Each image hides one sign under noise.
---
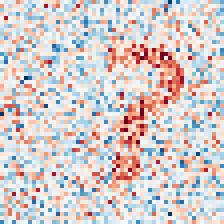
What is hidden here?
red question mark
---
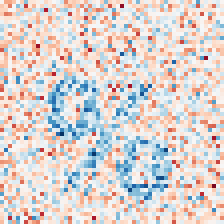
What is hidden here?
blue percent sign
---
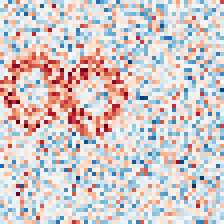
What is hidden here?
red infinity sign
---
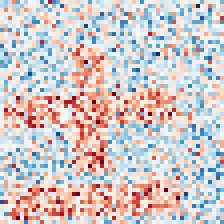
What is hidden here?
red plus-minus sign
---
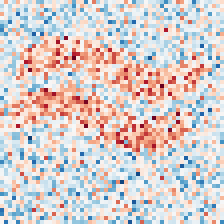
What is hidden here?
red approximately sign
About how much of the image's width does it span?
nearly all
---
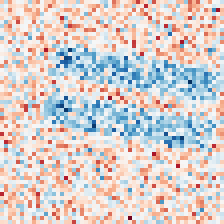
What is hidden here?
blue equals sign
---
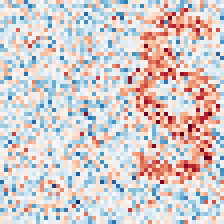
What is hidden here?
red section sign
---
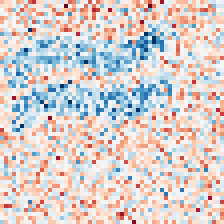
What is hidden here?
blue approximately sign
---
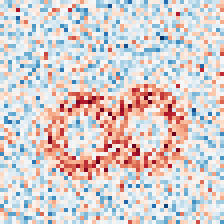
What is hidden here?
red infinity sign
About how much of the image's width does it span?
two thirds
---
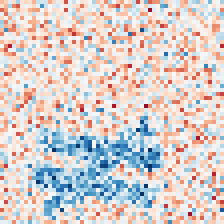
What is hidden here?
blue not-equal sign
